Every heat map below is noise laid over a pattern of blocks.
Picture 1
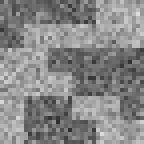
no symmetry
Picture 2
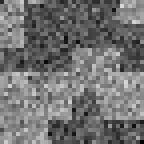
no symmetry
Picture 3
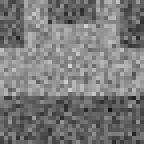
left and right mirror each other
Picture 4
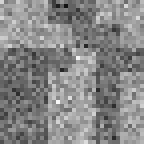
no symmetry
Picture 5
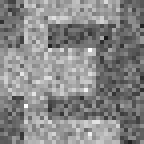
top and bottom mirror each other
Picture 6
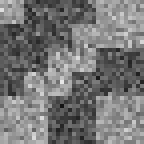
mirrored about the diagonal from the top left
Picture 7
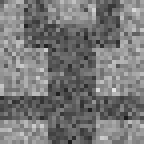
left and right mirror each other
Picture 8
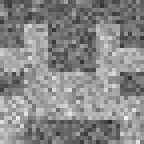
left and right mirror each other
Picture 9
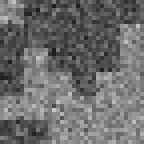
no symmetry
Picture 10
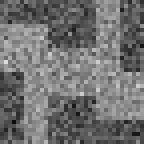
the same after a half turn
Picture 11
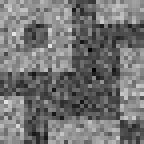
mirrored about the diagonal from the top left
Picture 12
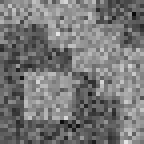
mirrored about the diagonal from the bottom left
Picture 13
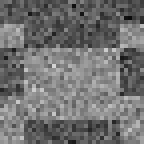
left and right mirror each other
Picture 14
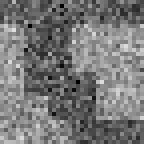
no symmetry
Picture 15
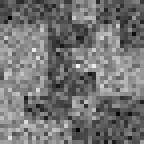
no symmetry
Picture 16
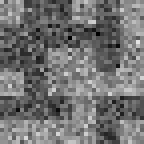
mirrored about the diagonal from the top left
